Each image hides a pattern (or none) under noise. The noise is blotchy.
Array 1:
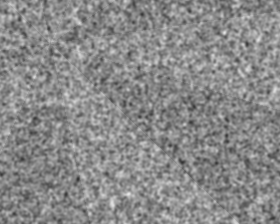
spokes from one point
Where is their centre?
top left
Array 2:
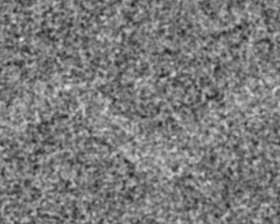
a wavy band
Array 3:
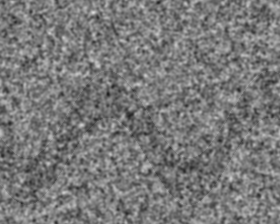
a wavy band
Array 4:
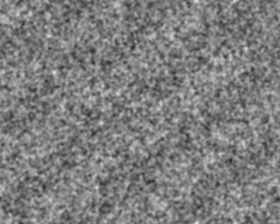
diagonal stripes
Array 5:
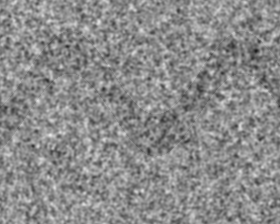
a wavy band
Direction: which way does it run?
left to right
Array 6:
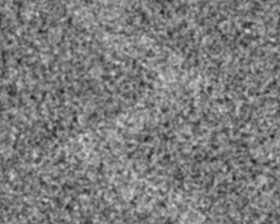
a wavy band
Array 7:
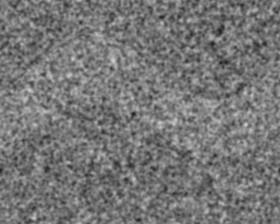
a wavy band
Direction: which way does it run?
left to right
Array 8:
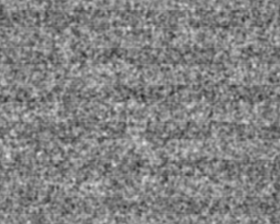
horizontal stripes
